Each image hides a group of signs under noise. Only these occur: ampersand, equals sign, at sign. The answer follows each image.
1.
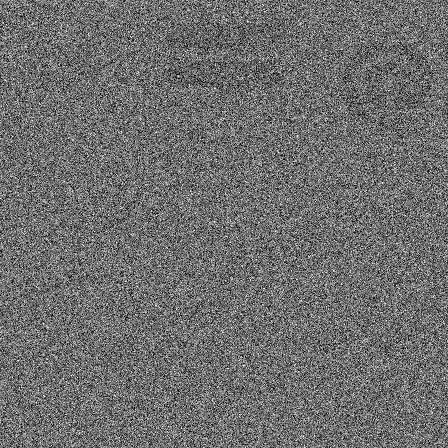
top middle: equals sign; top right: at sign
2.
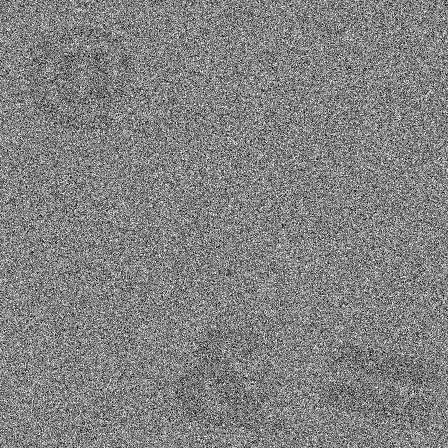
top left: at sign; bottom middle: ampersand; bottom right: equals sign
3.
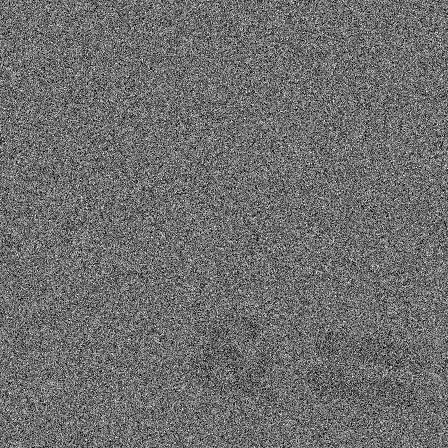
bottom middle: ampersand; bottom right: equals sign
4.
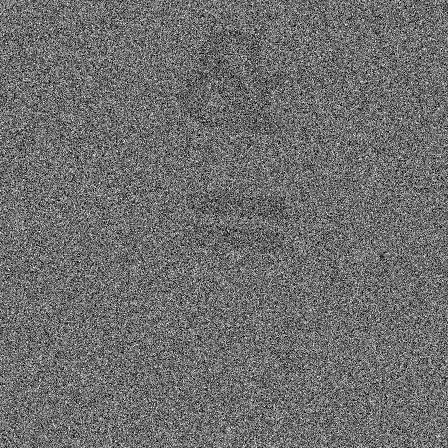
top middle: ampersand; centre: equals sign
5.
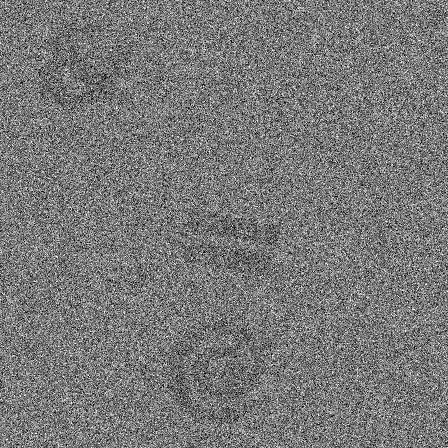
top left: ampersand; centre: equals sign; bottom middle: at sign
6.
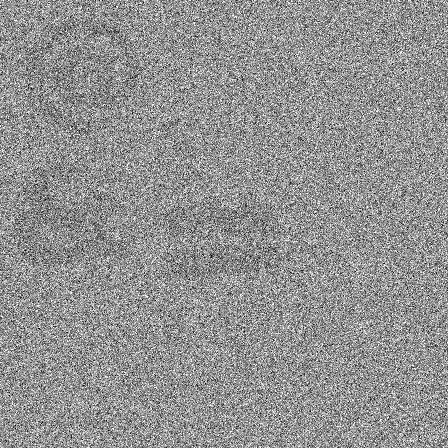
top left: at sign; middle left: ampersand; centre: equals sign
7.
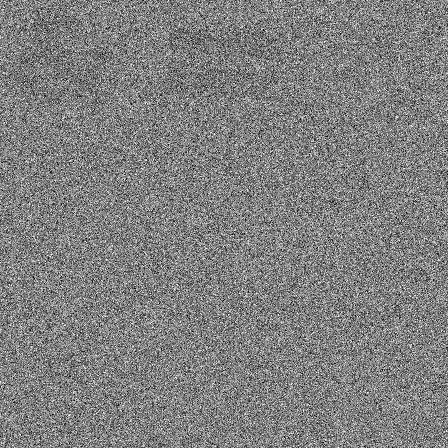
top left: ampersand; top middle: equals sign
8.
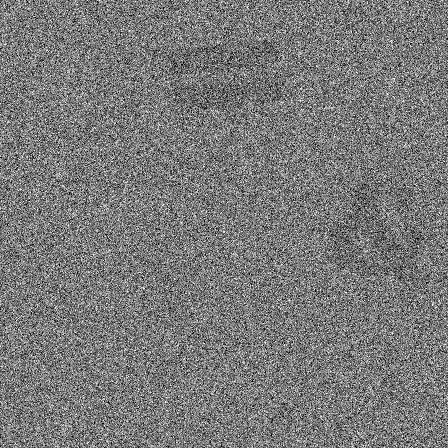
top middle: equals sign; middle right: ampersand
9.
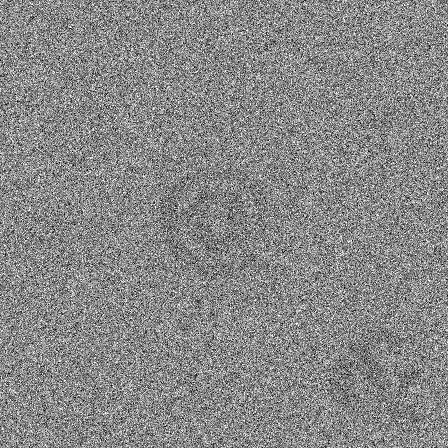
centre: at sign; bottom right: ampersand
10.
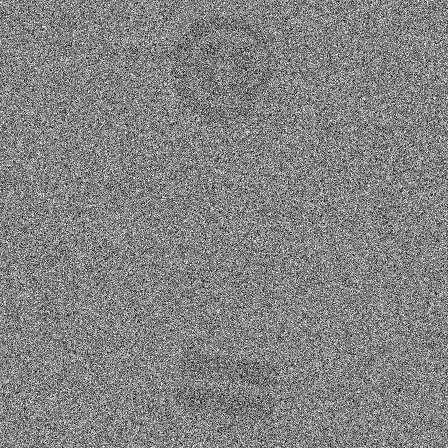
top middle: at sign; bottom middle: equals sign
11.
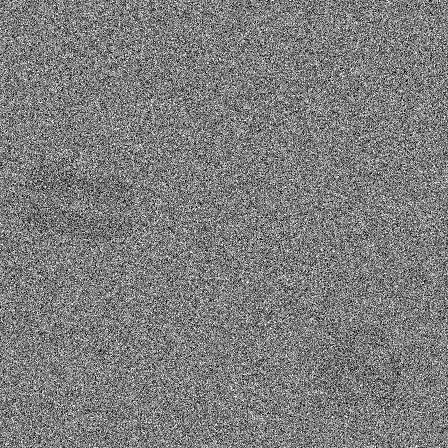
middle left: equals sign; bottom right: ampersand
